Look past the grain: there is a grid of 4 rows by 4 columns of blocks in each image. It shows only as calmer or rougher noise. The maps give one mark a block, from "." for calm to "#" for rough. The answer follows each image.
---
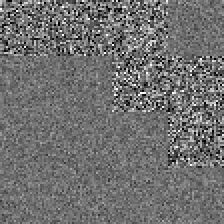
# # # .
. . # #
. . . #
. . . .
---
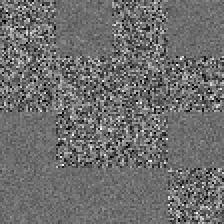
# . # .
# # # #
. # # .
. . . #
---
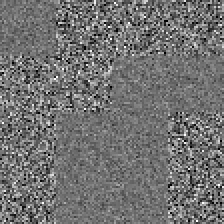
. # # #
# # . .
# . . #
# . . #
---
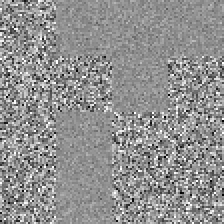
# . . .
# # . #
# . # #
# . # #
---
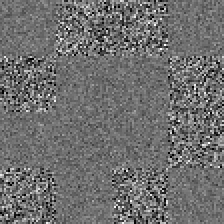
. # # .
# . . #
. . . #
# . # .
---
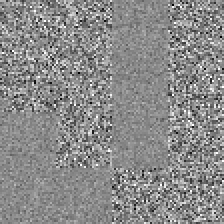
# # . #
# # . #
. # . #
. . # #
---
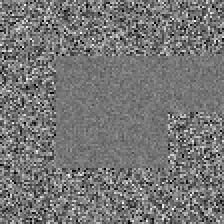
# # # #
# . . .
# . . #
# # # #
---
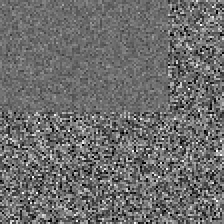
. . . #
. . . #
# # # #
# # # #
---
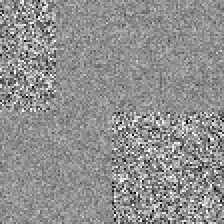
# . . .
# . . .
. . # #
. . # #
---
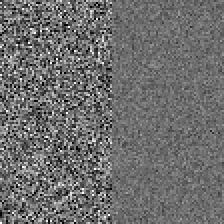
# # . .
# # . .
# # . .
# # . .
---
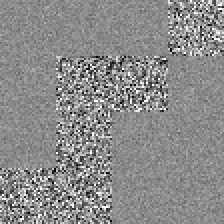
. . . #
. # # .
. # . .
# # . .
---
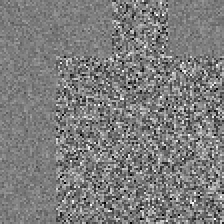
. . # .
. # # #
. # # #
. # # #
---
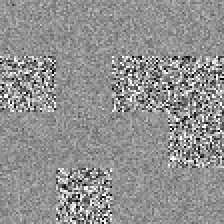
. . . .
# . # #
. . . #
. # . .
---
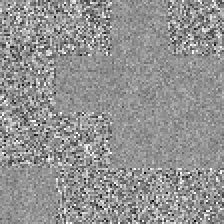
# # . #
# . . .
# # . .
. # # #
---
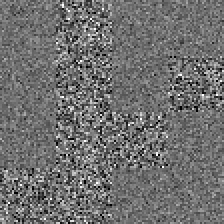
. # . .
. # . #
. # # .
# # . .
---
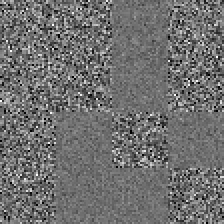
# # . #
# # . #
# . # .
# . . #
